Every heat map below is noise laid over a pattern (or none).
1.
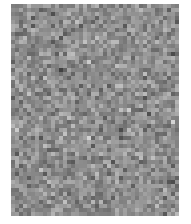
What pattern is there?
only noise
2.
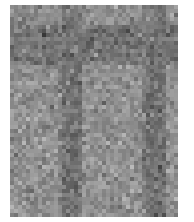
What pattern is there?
bands of rows crossing bands of columns
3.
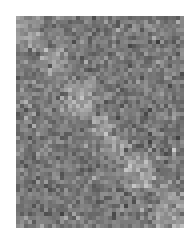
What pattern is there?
blocks along the diagonal
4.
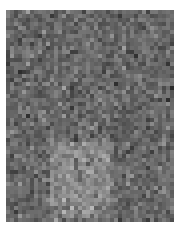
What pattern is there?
one block
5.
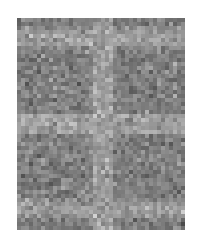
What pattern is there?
bands of rows crossing bands of columns
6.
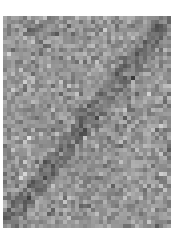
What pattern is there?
a diagonal band
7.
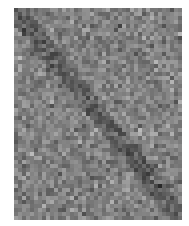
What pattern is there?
a diagonal band
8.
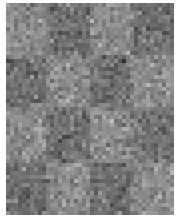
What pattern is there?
a checkerboard
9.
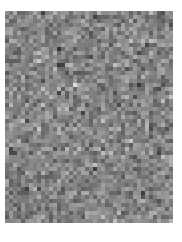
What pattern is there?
only noise
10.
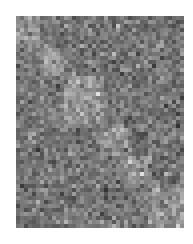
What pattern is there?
blocks along the diagonal
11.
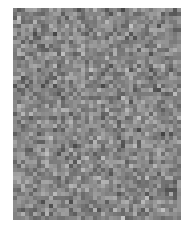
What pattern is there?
only noise
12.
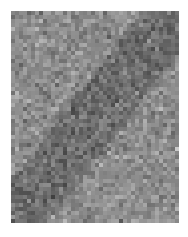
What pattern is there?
a diagonal band
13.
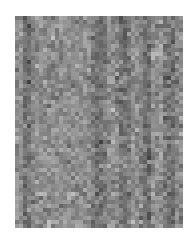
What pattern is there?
bands of columns
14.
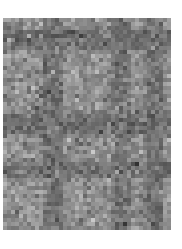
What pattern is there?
bands of rows crossing bands of columns
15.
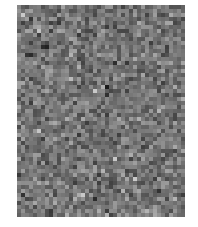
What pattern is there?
only noise
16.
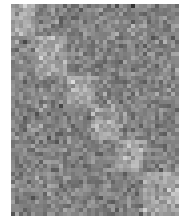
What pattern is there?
blocks along the diagonal
